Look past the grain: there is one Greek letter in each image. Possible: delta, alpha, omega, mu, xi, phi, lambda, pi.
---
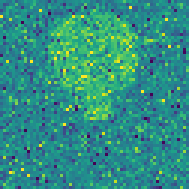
phi
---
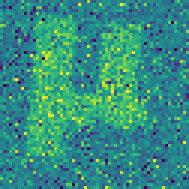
mu
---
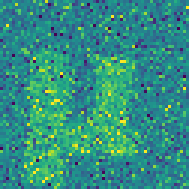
mu
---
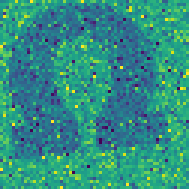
omega
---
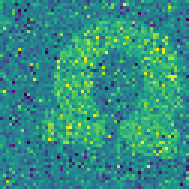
omega
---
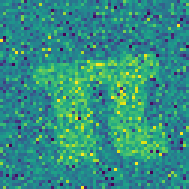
pi
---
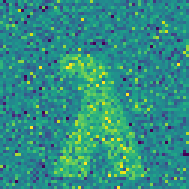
lambda
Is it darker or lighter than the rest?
lighter
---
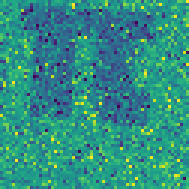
pi
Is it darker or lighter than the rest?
darker
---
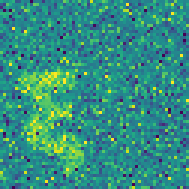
xi
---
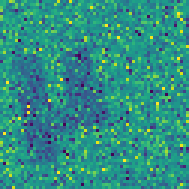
mu
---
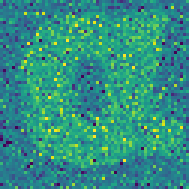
alpha
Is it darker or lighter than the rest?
lighter
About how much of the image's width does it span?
nearly all
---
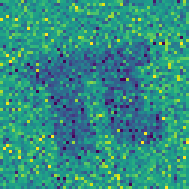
pi
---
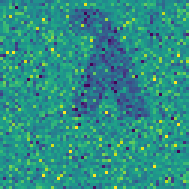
lambda
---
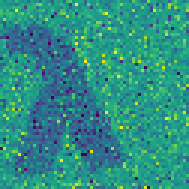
lambda
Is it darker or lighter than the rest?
darker
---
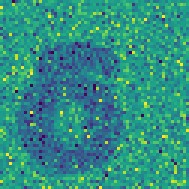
delta
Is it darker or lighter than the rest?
darker
